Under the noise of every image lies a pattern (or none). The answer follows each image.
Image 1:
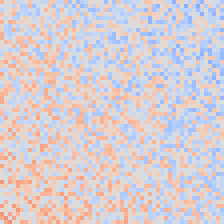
a smooth slope
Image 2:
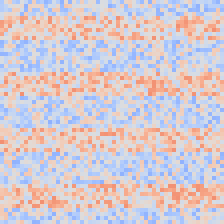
horizontal stripes
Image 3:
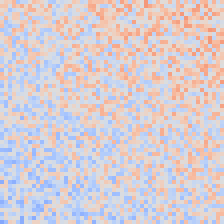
a smooth slope
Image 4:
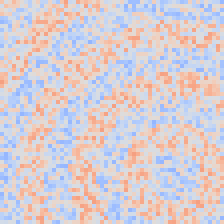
rings round one point
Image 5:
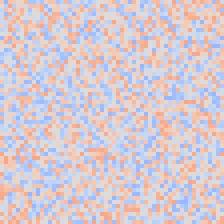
only noise
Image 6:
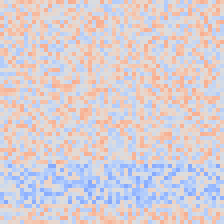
one horizontal stripe
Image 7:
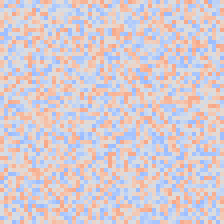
only noise
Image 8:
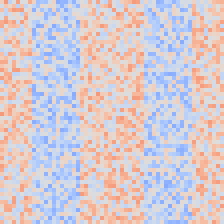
vertical stripes
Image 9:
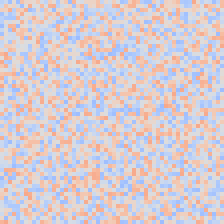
only noise
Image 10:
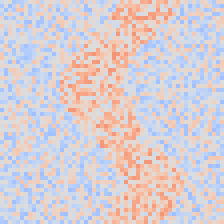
a wavy band
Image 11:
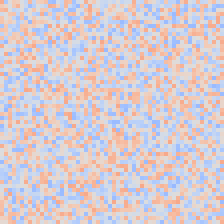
only noise
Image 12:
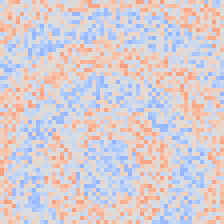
rings round one point
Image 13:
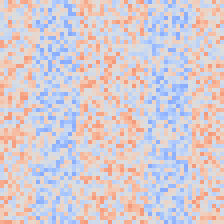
vertical stripes
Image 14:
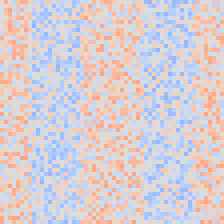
vertical stripes
